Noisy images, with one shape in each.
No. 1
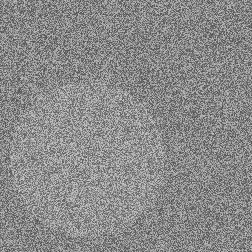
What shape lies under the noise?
disc
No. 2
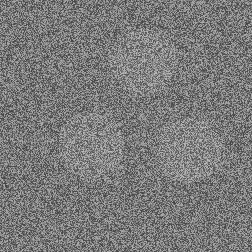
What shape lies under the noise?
three dots
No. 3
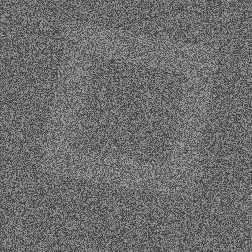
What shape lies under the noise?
square frame
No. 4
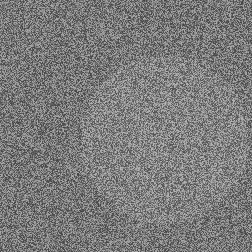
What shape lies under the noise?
disc
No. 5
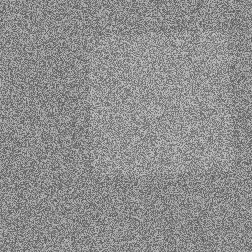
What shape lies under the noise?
square
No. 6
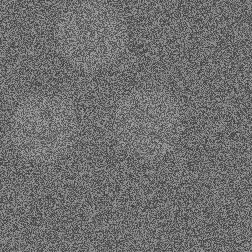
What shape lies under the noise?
three dots
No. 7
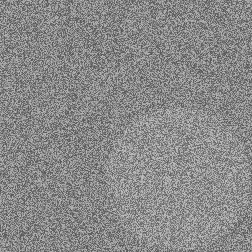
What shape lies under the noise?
disc
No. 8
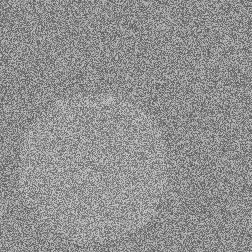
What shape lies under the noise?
disc
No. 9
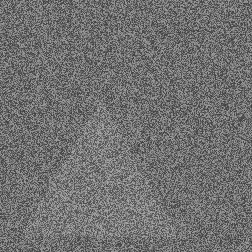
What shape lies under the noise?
triangle
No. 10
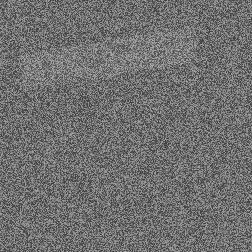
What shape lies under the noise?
bar
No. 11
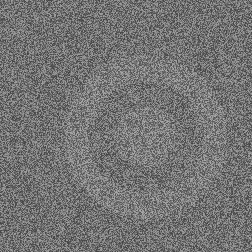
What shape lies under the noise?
bullseye
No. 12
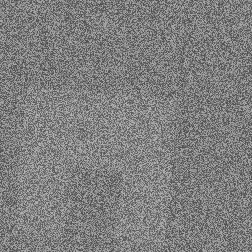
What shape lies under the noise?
square with a notch
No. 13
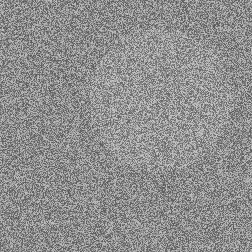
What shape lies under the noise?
disc
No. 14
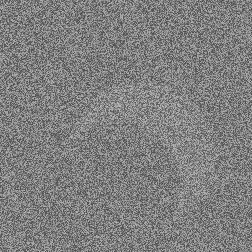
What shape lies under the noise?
crescent
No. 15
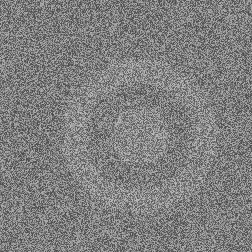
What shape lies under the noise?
bullseye
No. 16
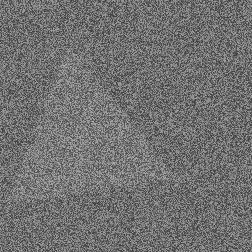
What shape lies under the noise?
triangle
